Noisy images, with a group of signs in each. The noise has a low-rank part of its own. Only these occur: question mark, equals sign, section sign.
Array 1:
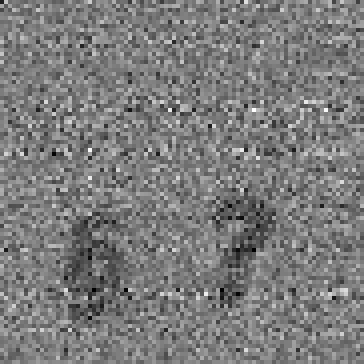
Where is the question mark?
bottom right
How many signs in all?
2
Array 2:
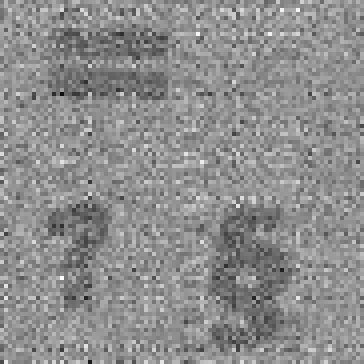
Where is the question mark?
bottom left
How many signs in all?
3
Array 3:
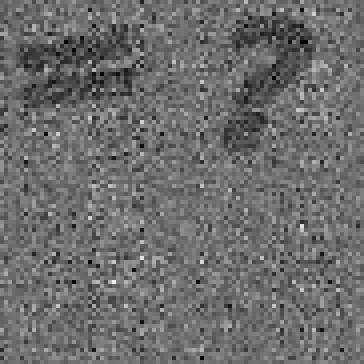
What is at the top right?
question mark
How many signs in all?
2
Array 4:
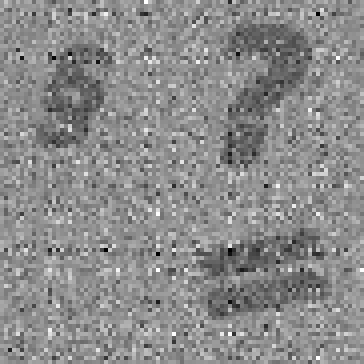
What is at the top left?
section sign
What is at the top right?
question mark
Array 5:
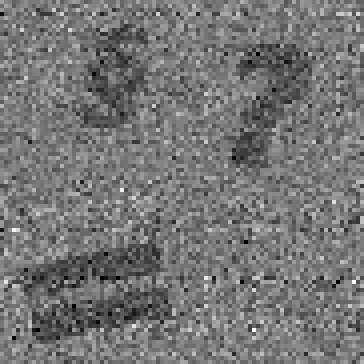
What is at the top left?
section sign
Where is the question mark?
top right
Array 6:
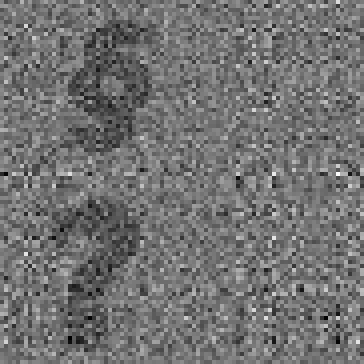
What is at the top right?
nothing
